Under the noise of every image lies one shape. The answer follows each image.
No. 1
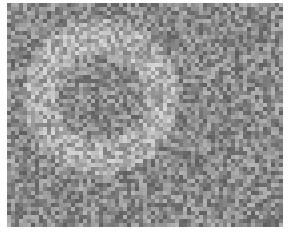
ring
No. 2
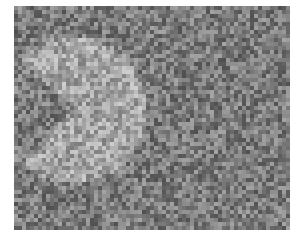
disc with a wedge cut out
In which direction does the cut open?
left
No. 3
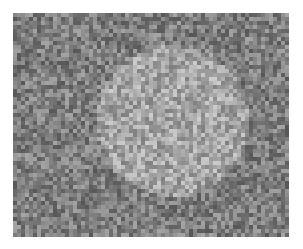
disc
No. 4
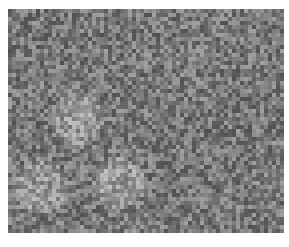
three dots
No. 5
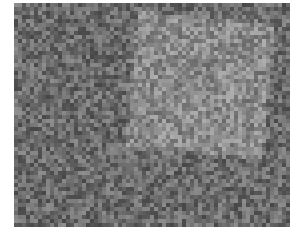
square
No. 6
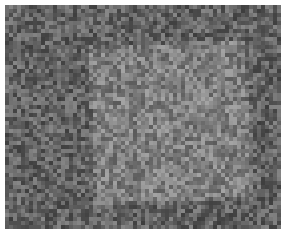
square
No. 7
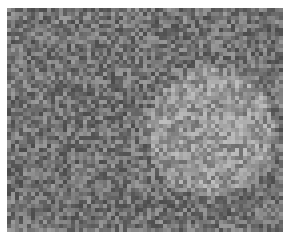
disc
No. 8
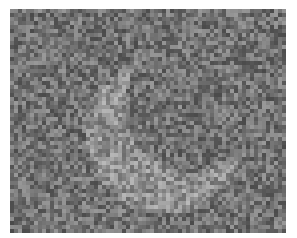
crescent
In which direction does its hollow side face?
up and right
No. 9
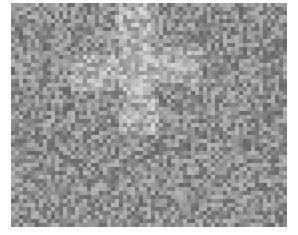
cross
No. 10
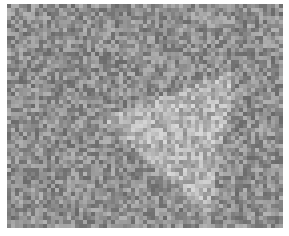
triangle
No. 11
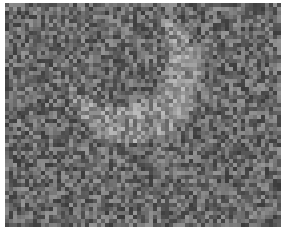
crescent
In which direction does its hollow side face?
up and left
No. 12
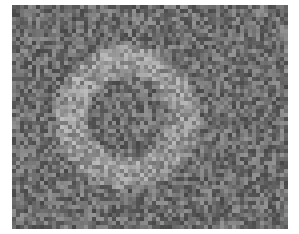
ring
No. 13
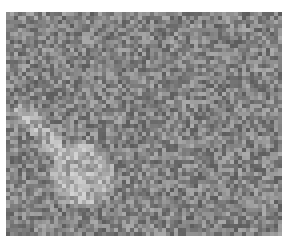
lollipop
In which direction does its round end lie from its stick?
down and right
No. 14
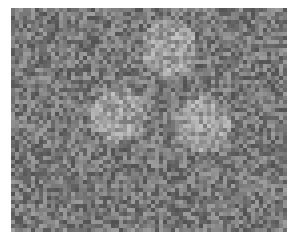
three dots
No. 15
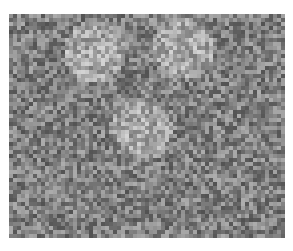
three dots
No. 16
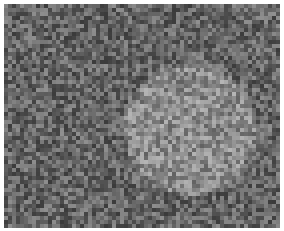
disc
